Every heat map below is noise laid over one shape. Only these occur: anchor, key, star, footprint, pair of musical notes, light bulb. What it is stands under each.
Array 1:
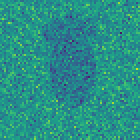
footprint
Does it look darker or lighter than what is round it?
darker
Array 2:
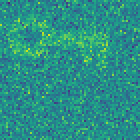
key
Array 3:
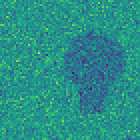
light bulb
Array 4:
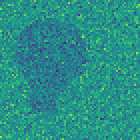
light bulb
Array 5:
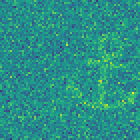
anchor
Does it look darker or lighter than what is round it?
lighter
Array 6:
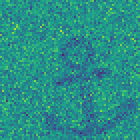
anchor
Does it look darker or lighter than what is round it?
darker
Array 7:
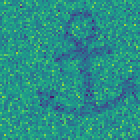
anchor
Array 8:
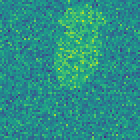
footprint
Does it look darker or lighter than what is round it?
lighter
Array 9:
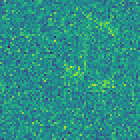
pair of musical notes
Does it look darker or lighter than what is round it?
lighter
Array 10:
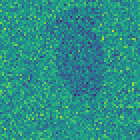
footprint
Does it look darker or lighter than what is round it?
darker
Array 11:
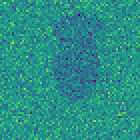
footprint
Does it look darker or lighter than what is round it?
darker
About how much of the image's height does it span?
two thirds
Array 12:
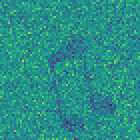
pair of musical notes
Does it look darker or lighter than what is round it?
darker
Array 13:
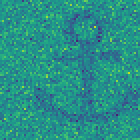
anchor
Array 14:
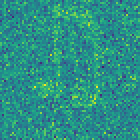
pair of musical notes
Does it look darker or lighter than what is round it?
lighter
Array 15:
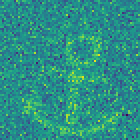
anchor
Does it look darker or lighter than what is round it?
lighter
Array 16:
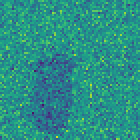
footprint
